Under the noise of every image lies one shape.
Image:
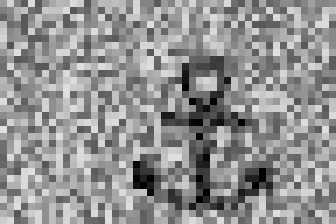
anchor
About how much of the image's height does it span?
two thirds
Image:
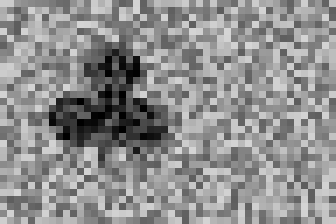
club
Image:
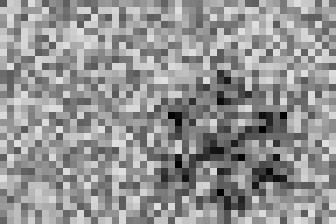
snowflake
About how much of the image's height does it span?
two thirds
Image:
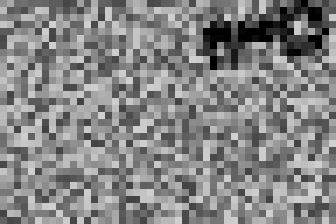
key
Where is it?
top right
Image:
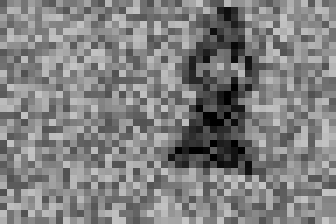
chess bishop
